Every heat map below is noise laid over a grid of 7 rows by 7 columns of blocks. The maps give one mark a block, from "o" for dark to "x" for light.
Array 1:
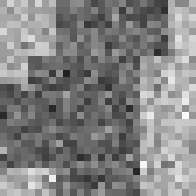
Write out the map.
x x o o o o x
x x o o o o x
x o o o o x x
o o o o o x x
o o o o o x x
o o o o o x x
x x o o o x x
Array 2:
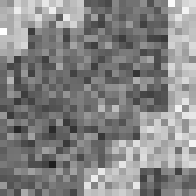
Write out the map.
x x x o o o x
x o o o o o x
o o o o o o x
o o o o o o x
o o o o o x x
o o o o x x x
o o o x x o o
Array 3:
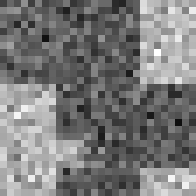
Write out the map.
o o o o o x x
o o o o o x x
o o o o o x x
x x o o o o o
x x o o o o o
x x x o o o o
x x o o o x x
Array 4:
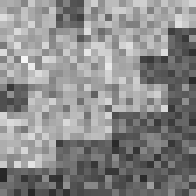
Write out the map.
x x o x x x x
x x x x x x o
x x x x x o o
o x x x x x o
x x x x o o o
x x o o o o o
o o o o o o o
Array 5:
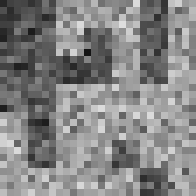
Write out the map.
o o x x x o x
o o x o x o x
o o o o x o x
o o x x x x x
x o x x x x x
x o x x o x x
x x x x x o x
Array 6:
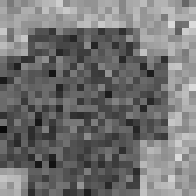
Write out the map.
x x x x x x x
x o o o o x x
o o o o o o x
o o o o o o x
o o o o o o x
o o o o o x x
x o o o o x x
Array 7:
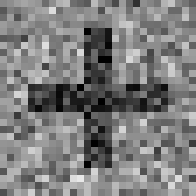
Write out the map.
x x x x x x x
x x x o x x x
x x x o x x x
x o o o o o x
x x x o x x x
x x x o x x x
x x x x x x x
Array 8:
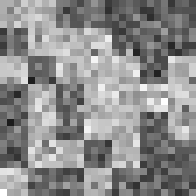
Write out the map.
x x o o o o o
o x x x o o o
x o x x x o x
o x o x x x x
o x o x x o x
o x x o x o o
x o o x o o o
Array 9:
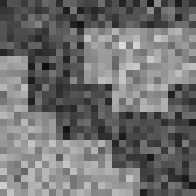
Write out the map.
o o o o o o o
o o o x x x x
x o o x x x x
x o o o x x o
x x o o o o o
x x x x o o o
x x x x x o o
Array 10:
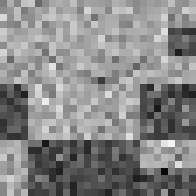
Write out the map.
x x x x x x x
x x x x x x o
x x x x x x x
o x x x x o o
o x x x x o o
x o o o o x x
x o o o o o o
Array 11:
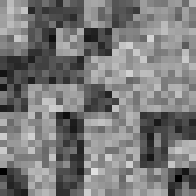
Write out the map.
x o o x o x x
x o x o x x x
o o o x x x x
o x x o x x x
x x o x x o o
x x o x x o x
o x o x x x o
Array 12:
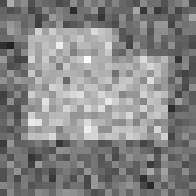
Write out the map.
o o o o o o o
o x x x o o o
o x x x x x o
o x x x x x o
o x x x x x o
o o o o o o o
o o o o o o o
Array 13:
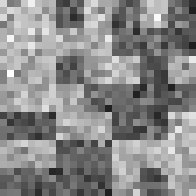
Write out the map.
x x o x o x o
x x x x o o o
x x o x x o x
x x x o o o o
o o x x o o x
x x o o x x x
o o o o x o x
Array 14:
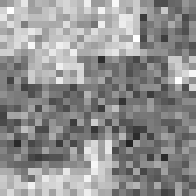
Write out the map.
x x x x x o o
x x x x x o o
o x x o o o x
o o o o o o o
o o o o o o o
o o o x o o o
x x x x o o o
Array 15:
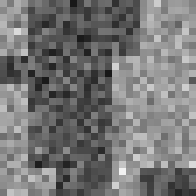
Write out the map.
x o o o o x x
x o o o o x x
o o o o x x x
x o o o x x x
x o o o x x x
x o o o x x x
x x o o x o o
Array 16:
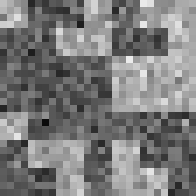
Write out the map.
x o o x o x x
o o x x o o x
o o o o x x x
o o o o x x x
x o o o o o o
o x x o x o o
o o x o x x o
